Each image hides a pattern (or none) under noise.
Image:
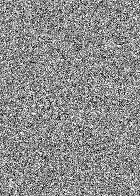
only noise
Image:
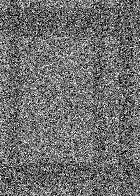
bands of rows crossing bands of columns
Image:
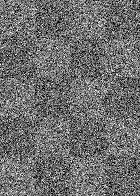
a checkerboard
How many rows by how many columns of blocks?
5 by 4
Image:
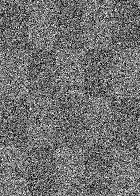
a checkerboard
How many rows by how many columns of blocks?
4 by 5
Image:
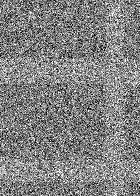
bands of rows crossing bands of columns
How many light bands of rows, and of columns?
2 and 1
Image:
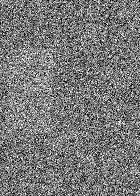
one block
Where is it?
middle left
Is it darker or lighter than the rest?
lighter
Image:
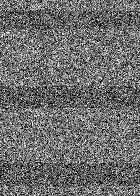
bands of rows
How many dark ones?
3
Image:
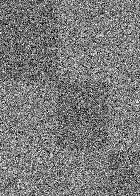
blocks along the diagonal
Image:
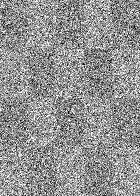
a checkerboard
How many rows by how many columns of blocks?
4 by 5
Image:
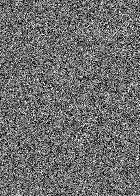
only noise
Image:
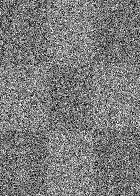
a checkerboard
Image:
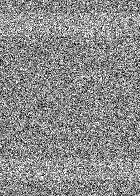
bands of rows
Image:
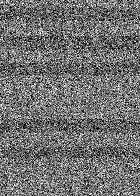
bands of rows
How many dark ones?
5
